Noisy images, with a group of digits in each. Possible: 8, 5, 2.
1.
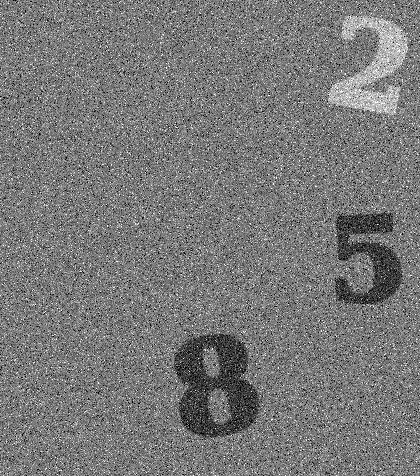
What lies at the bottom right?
nothing
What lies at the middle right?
5
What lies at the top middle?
nothing
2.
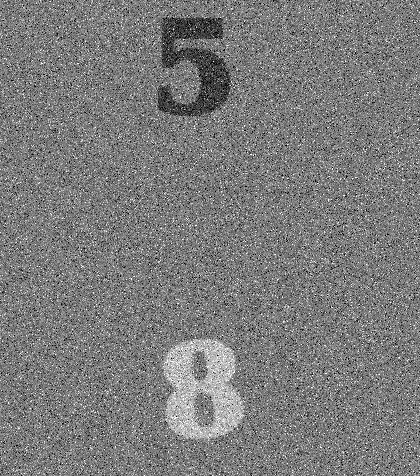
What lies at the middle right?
nothing
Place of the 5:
top middle
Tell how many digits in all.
2
